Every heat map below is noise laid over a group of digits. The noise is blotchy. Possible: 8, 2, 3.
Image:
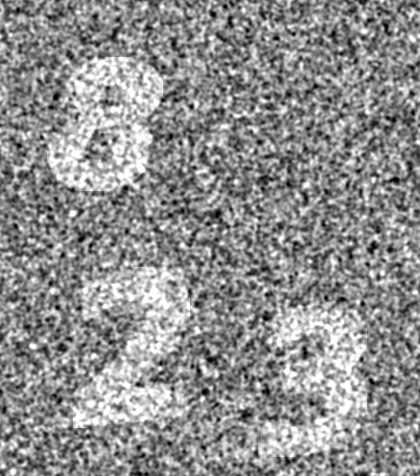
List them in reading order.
top left: 8; bottom left: 2; bottom right: 3
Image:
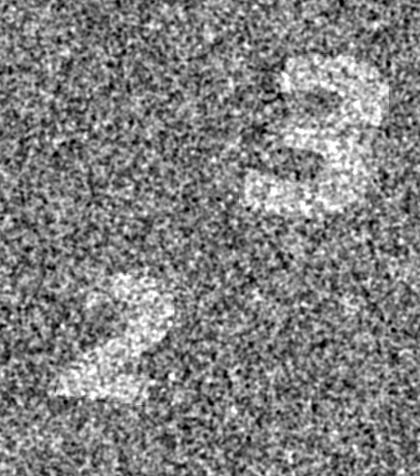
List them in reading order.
top right: 3; bottom left: 2
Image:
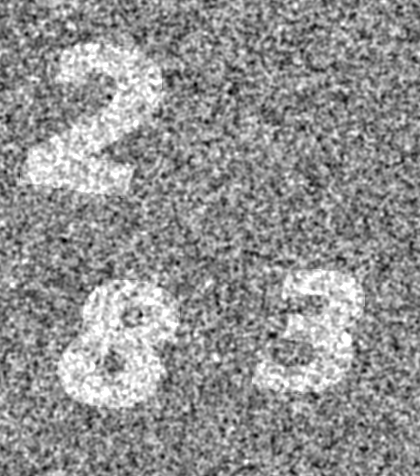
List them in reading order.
top left: 2; bottom left: 8; bottom right: 3
